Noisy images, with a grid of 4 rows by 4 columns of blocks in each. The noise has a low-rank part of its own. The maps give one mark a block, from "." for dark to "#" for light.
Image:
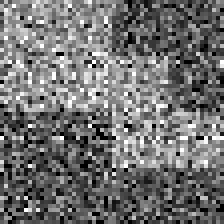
# # . .
# # # .
. . # #
. . . .
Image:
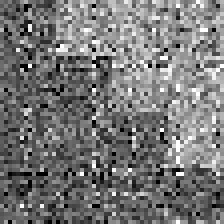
. # # #
. . # #
. . . #
. . . .
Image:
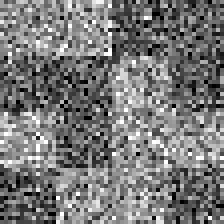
# # . .
. . # .
# . # #
. # # .
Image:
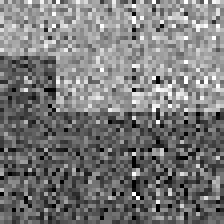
# # # #
. # # #
. . . .
. . . .
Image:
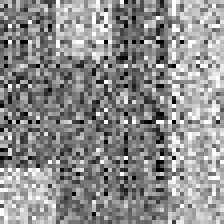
. # . #
. . . #
. . . #
# . . #
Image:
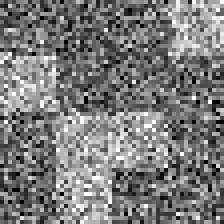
. . . #
# . . .
. # # .
. # . .
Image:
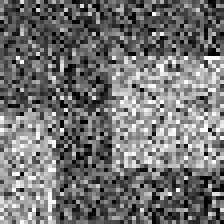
. . . .
. . # #
# . # #
# . . .
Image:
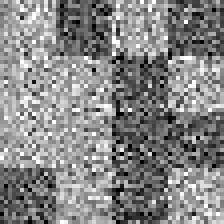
# . # .
# # . #
# # . .
. # . #
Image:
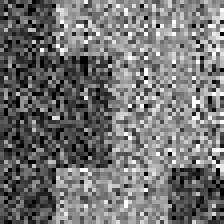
. # # #
. . # #
. . # #
. # # .
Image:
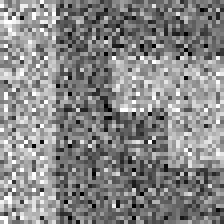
# . . .
# . # #
# . . #
# . . .
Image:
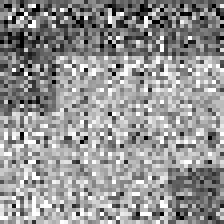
. . . .
. # # #
# # # #
# # # .
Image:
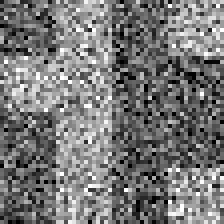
. # . #
# # . .
. # . .
. # . #
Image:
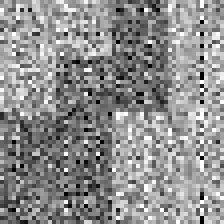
# # . #
# . . #
. . # #
. . # #
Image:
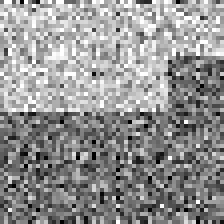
# # # #
# # # .
. . . .
. . . .
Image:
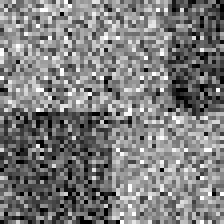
# # # .
# # # .
. . # #
. . # #
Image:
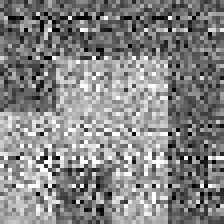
. . . .
. # # .
# # # .
# . # .
